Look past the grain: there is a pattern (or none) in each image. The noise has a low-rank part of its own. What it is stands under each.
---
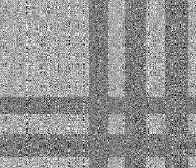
bands of rows crossing bands of columns
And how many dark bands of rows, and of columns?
2 and 3
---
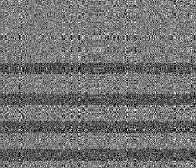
bands of rows
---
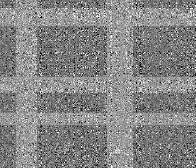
bands of rows crossing bands of columns
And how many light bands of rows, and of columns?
3 and 2
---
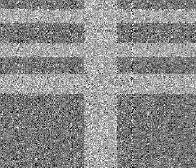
bands of rows crossing bands of columns
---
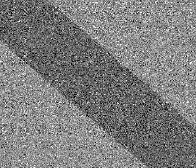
a diagonal band
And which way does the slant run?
top left to bottom right
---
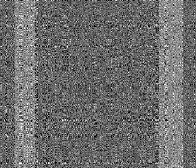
bands of columns
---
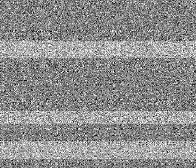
bands of rows
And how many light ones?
3
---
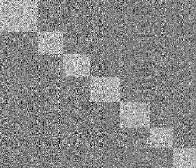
blocks along the diagonal
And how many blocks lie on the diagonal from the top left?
7
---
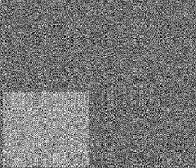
one block
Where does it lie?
bottom left
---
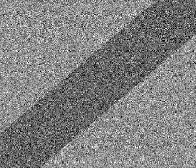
a diagonal band
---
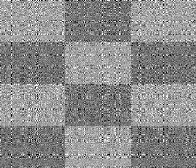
a checkerboard
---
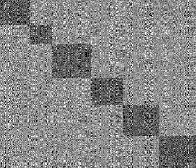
blocks along the diagonal
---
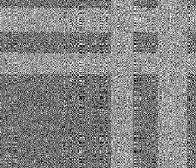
bands of rows crossing bands of columns
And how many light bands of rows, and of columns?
2 and 2
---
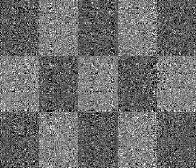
a checkerboard
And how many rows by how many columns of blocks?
3 by 5
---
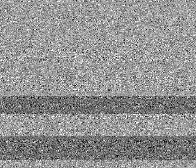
bands of rows
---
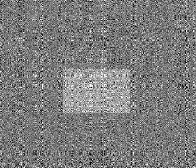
one block
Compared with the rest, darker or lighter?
lighter
